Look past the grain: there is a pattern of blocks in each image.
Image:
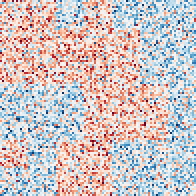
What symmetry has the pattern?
no symmetry
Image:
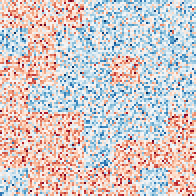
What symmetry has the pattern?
mirrored about the diagonal from the bottom left
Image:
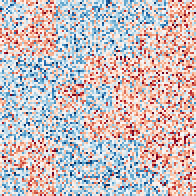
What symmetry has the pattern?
top and bottom mirror each other
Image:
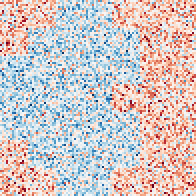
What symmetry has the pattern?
top and bottom mirror each other
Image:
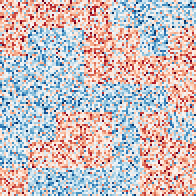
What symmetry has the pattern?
no symmetry
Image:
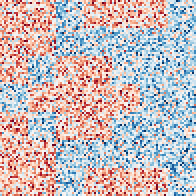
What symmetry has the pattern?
top and bottom mirror each other
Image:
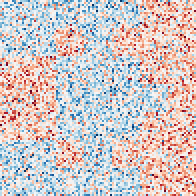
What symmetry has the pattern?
top and bottom mirror each other
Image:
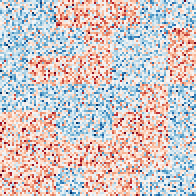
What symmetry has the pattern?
no symmetry
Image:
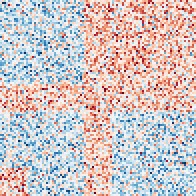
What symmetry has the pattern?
mirrored about the diagonal from the bottom left
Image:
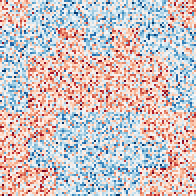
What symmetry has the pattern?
left and right mirror each other
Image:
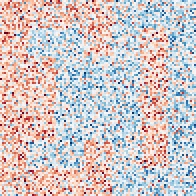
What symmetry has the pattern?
top and bottom mirror each other
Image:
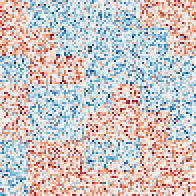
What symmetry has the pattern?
no symmetry
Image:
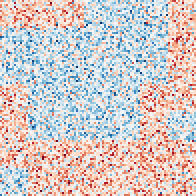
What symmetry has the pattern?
no symmetry
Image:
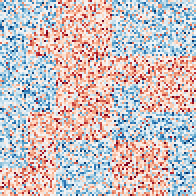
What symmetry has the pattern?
no symmetry
